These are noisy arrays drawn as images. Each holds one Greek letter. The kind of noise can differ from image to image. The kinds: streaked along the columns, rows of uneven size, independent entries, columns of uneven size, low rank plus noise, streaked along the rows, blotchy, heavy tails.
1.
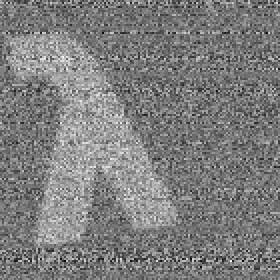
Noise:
rows of uneven size
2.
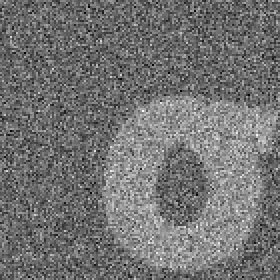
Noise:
independent entries
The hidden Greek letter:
sigma
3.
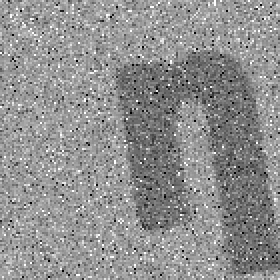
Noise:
heavy tails
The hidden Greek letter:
eta
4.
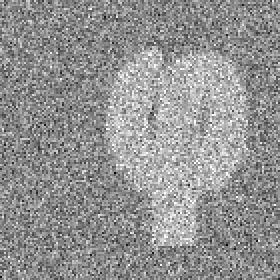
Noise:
independent entries
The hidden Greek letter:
phi
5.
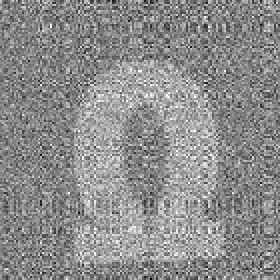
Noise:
low rank plus noise
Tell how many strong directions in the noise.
one
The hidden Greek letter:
omega
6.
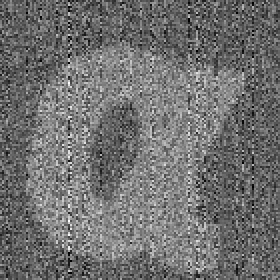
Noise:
columns of uneven size
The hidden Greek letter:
alpha
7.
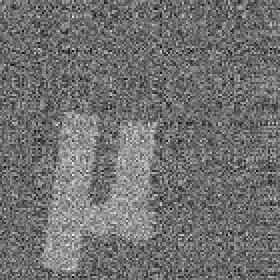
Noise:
low rank plus noise
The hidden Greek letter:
mu
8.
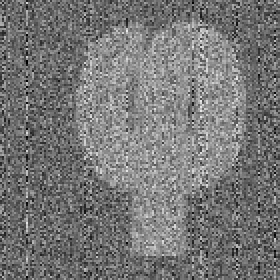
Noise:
columns of uneven size
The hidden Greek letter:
phi
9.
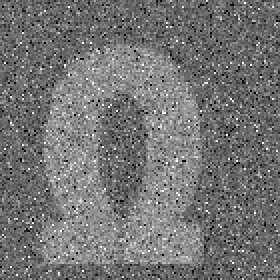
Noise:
heavy tails
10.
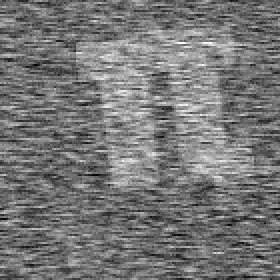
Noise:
streaked along the rows
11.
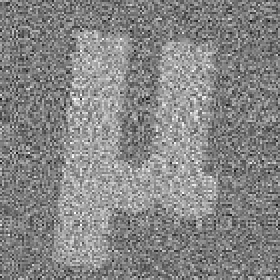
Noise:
low rank plus noise
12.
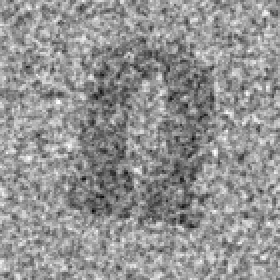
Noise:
blotchy
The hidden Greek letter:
omega
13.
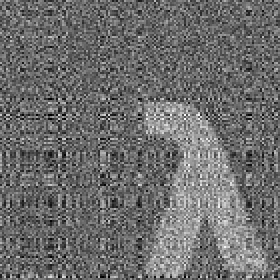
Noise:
low rank plus noise
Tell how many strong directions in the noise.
one
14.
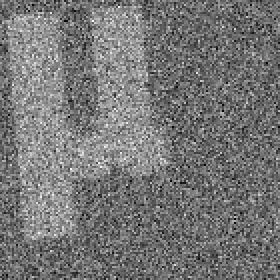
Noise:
independent entries
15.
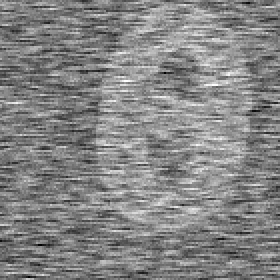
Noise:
streaked along the rows
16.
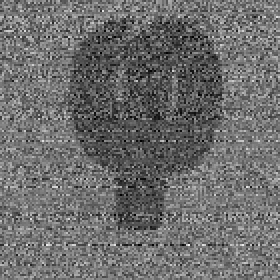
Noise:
rows of uneven size
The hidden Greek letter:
phi
